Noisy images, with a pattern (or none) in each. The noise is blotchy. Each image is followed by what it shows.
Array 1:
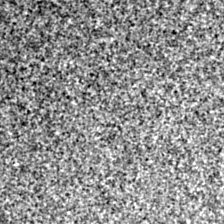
a smooth slope
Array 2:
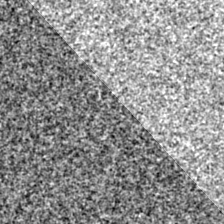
a sharp edge
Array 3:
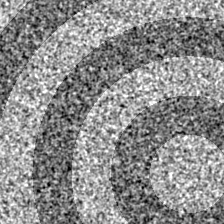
rings round one point
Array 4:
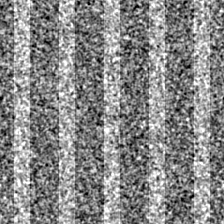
vertical stripes
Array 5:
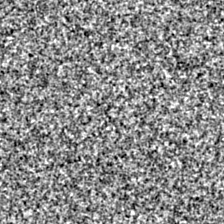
only noise
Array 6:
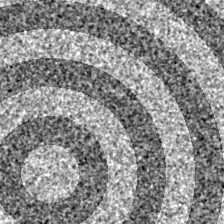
rings round one point
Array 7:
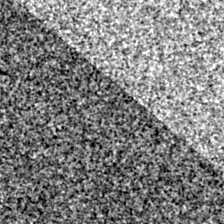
a sharp edge
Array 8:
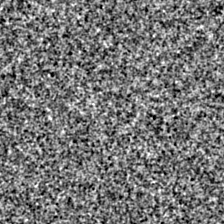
only noise
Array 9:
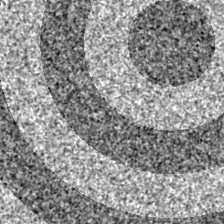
rings round one point
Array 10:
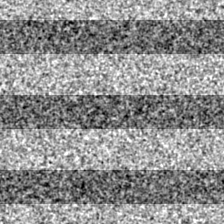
horizontal stripes
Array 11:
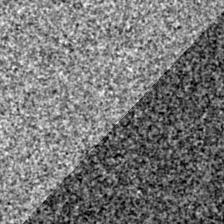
a sharp edge
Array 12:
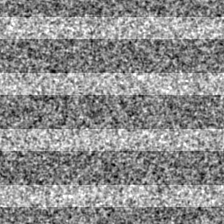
horizontal stripes
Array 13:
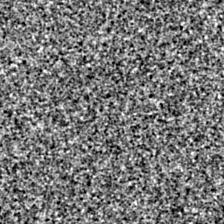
only noise
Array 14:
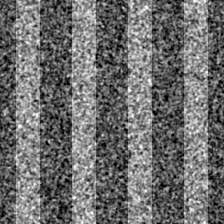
vertical stripes
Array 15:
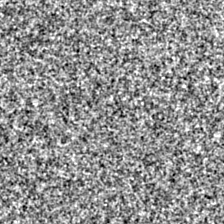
only noise
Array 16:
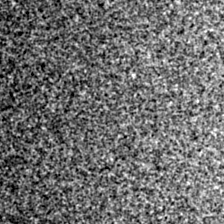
a smooth slope
